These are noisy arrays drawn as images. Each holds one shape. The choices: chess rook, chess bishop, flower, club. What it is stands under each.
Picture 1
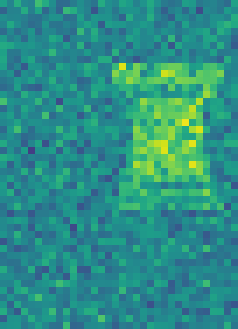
light chess rook
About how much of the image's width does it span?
half
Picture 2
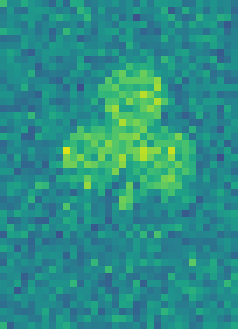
light club
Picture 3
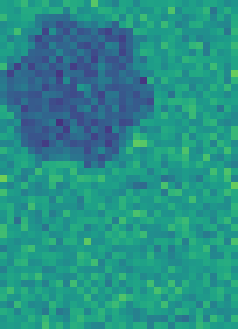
dark flower
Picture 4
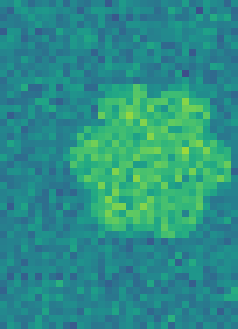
light flower
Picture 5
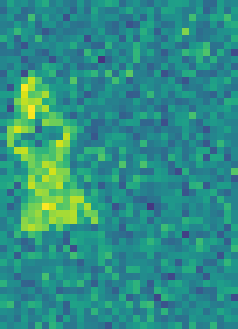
light chess bishop
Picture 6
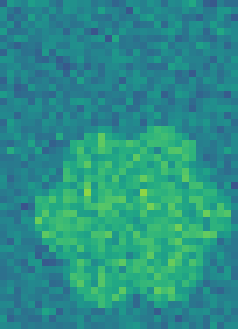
light flower
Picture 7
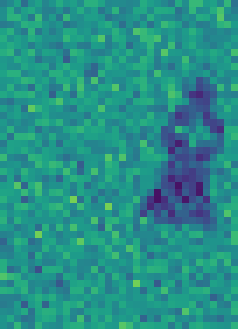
dark chess bishop
